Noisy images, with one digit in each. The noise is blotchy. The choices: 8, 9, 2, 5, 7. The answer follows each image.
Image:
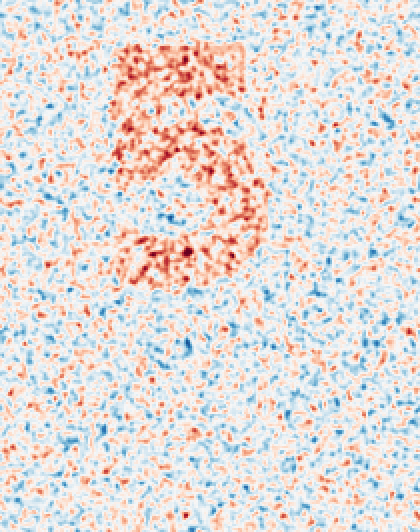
5
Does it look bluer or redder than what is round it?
redder
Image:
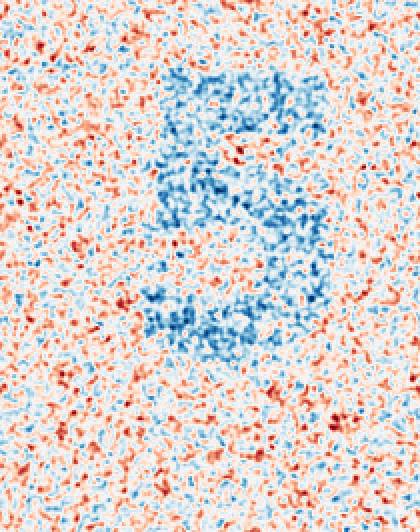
5
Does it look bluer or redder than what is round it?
bluer
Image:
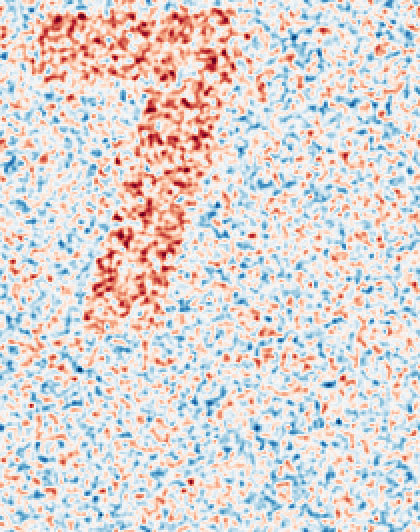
7
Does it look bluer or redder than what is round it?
redder
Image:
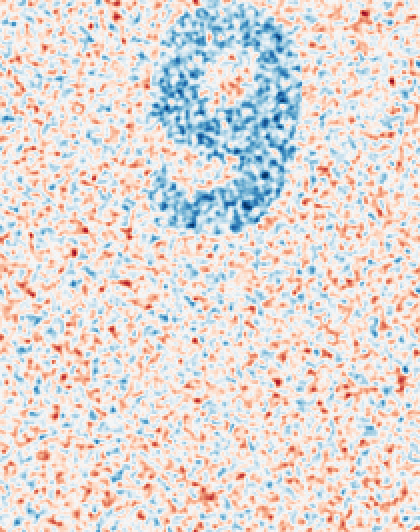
9
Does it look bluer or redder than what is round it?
bluer
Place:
top middle
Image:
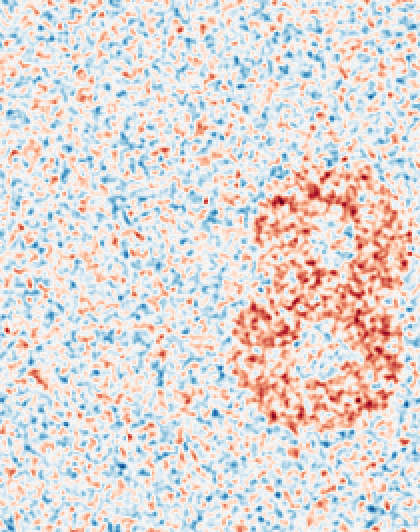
8
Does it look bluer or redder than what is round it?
redder
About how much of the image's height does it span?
half
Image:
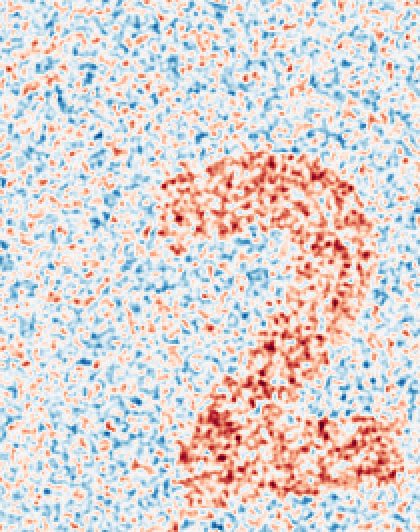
2
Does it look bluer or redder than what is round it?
redder
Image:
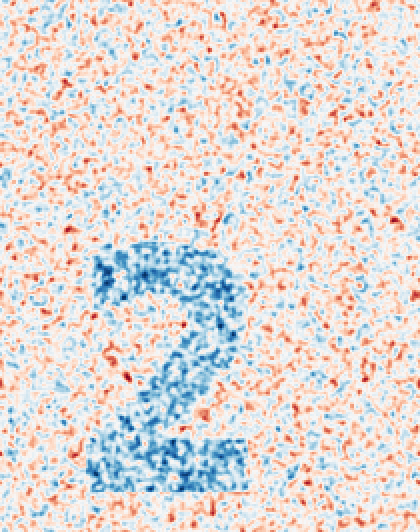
2
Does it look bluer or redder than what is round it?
bluer
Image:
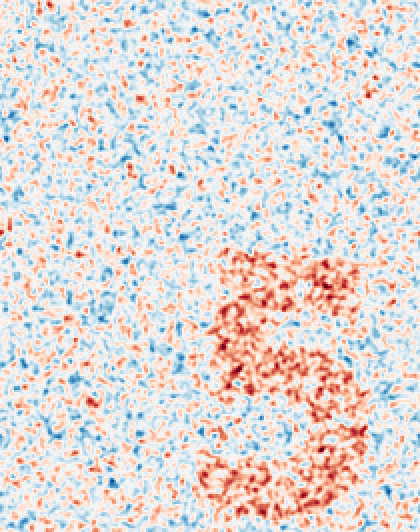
5
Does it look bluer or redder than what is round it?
redder
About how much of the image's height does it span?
half
